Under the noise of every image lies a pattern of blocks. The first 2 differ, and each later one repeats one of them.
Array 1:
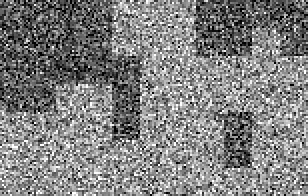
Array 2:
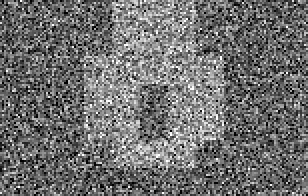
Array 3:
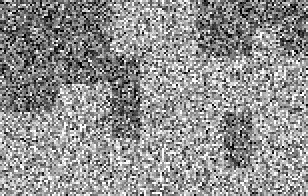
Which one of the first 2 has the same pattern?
1
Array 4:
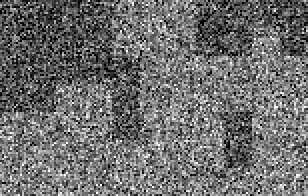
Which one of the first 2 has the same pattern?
1
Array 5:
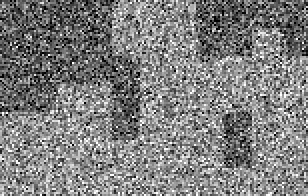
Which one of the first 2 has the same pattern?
1
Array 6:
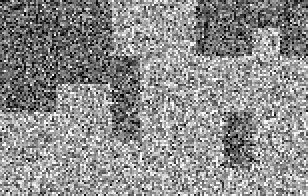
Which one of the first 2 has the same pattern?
1
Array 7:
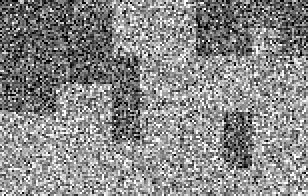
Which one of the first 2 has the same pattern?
1
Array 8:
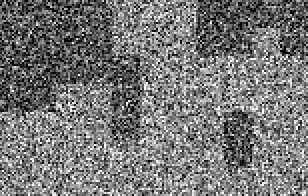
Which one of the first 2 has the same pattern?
1
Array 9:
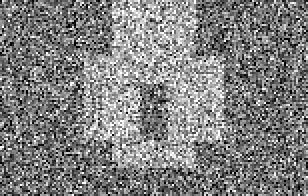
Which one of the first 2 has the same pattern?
2
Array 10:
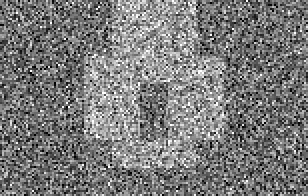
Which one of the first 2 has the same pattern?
2
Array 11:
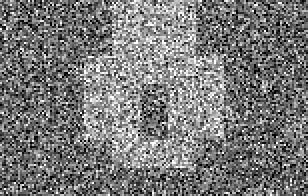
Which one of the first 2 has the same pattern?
2
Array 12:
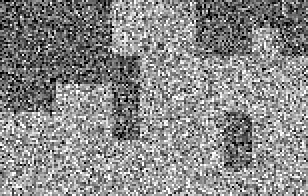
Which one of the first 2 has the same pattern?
1
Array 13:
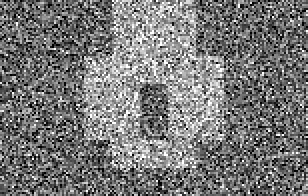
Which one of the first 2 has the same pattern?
2
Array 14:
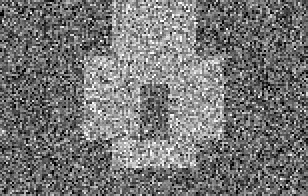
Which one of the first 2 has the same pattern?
2
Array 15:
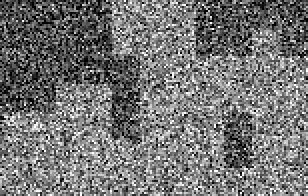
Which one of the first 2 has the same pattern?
1
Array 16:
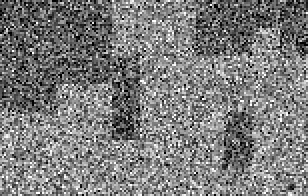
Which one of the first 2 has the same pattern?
1
